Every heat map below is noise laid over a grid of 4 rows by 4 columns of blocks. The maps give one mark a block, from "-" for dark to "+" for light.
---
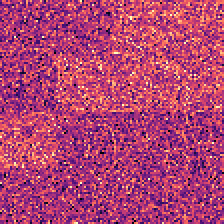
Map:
- - + +
- + + +
+ - - -
- - - -
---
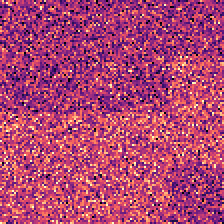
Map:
- - - -
- - - +
+ + + +
+ + + -
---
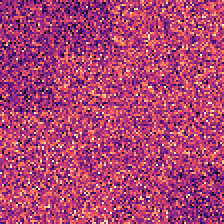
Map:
- - + +
- + + +
+ + + +
+ + + -
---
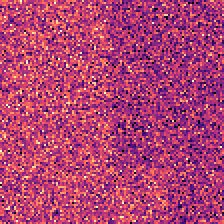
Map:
+ + - -
+ + - -
+ + - -
+ + + -
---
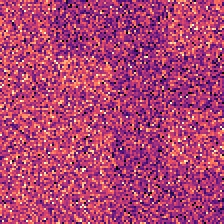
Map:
+ - - +
+ + - -
+ + - +
+ + - -
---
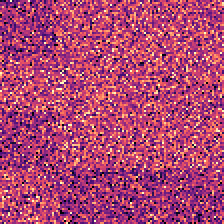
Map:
- + + +
+ + + +
- + + +
+ - - -
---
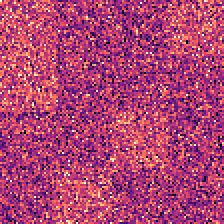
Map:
+ - - +
+ - - -
- - + -
- + - -
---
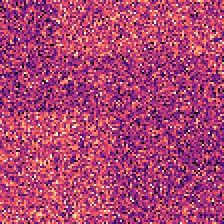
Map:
- + + +
- - - -
+ + - -
+ + - -
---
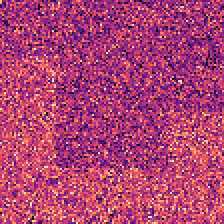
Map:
- - - -
+ - - -
+ - - +
+ + + +
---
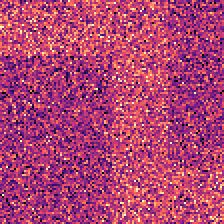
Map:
+ + + -
- - + -
- - + -
- - + +
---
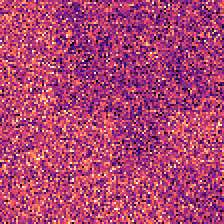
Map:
+ - - -
+ - - -
+ + - +
+ + + -
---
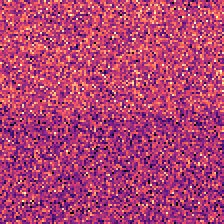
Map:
+ + + +
+ + + +
- - - -
- - - -
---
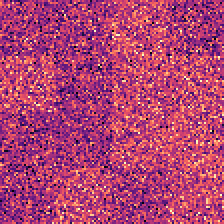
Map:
- - + -
+ - + +
- - + +
- + - +
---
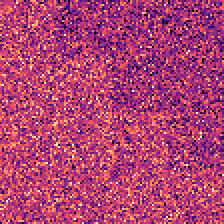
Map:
+ - - -
+ + - -
+ + + -
+ + + +
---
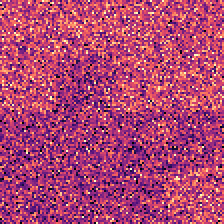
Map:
+ + + +
+ - + +
- - - -
- - - +
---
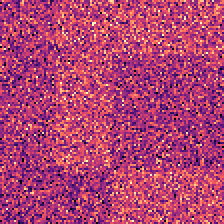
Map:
- + + +
- + - -
- + - -
- - + +
